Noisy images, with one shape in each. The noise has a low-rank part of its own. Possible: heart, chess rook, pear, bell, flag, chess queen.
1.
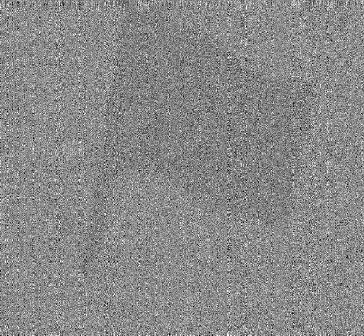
flag
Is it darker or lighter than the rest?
darker
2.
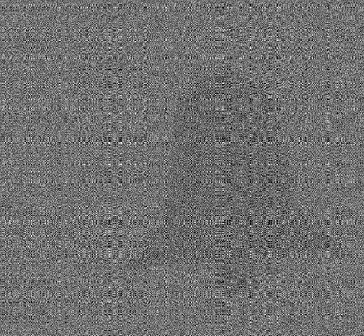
bell
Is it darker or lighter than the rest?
darker
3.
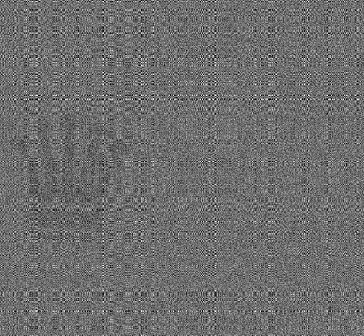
chess queen
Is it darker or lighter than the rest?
darker
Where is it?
middle left
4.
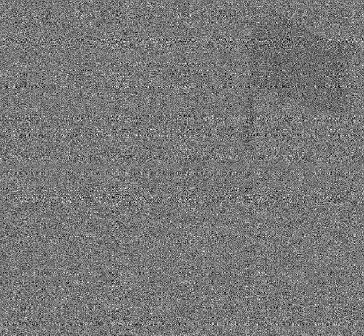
flag
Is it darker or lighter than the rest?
darker
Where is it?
top right
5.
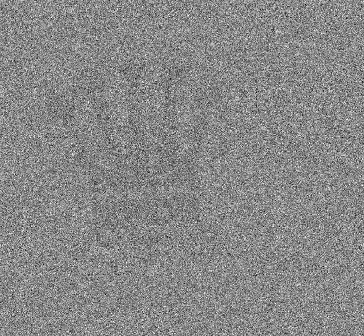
chess queen
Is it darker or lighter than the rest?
darker
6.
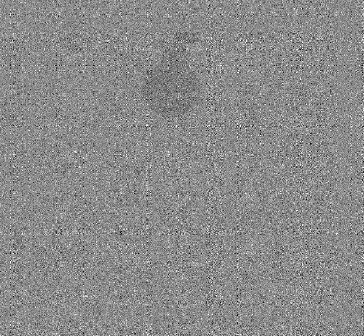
pear
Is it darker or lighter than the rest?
darker
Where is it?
top middle
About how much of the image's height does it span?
a quarter
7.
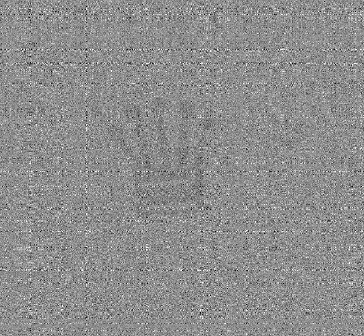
chess queen
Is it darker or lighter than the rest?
darker
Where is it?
centre
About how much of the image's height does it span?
a third
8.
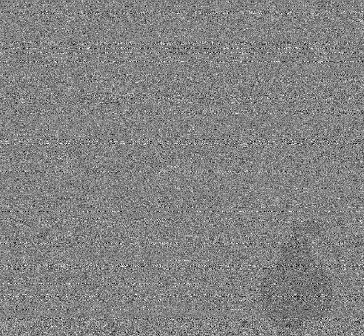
pear
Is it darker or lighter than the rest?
darker
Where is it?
bottom right
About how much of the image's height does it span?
a third
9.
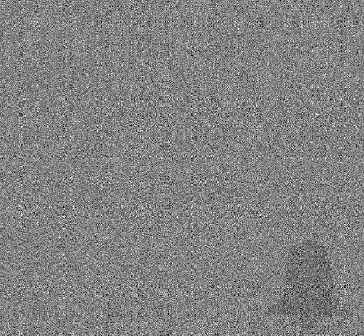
bell
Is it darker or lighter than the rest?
darker
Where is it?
bottom right
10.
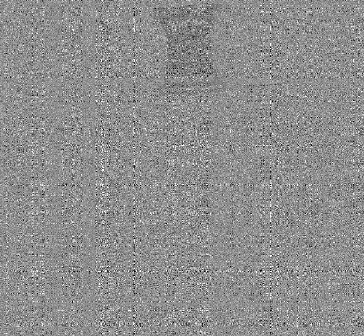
chess rook
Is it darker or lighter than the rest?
darker
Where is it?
top middle
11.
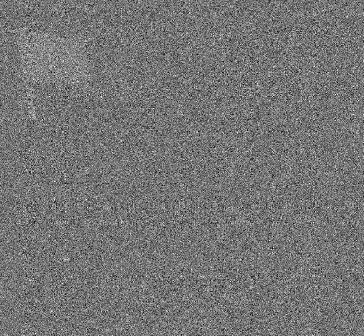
flag
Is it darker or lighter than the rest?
lighter
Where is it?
top left
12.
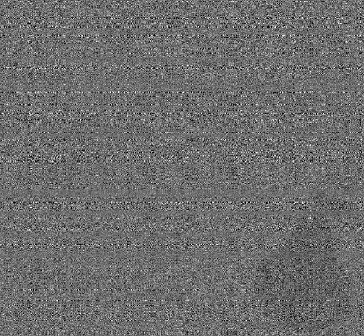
pear
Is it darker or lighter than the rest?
darker
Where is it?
bottom right
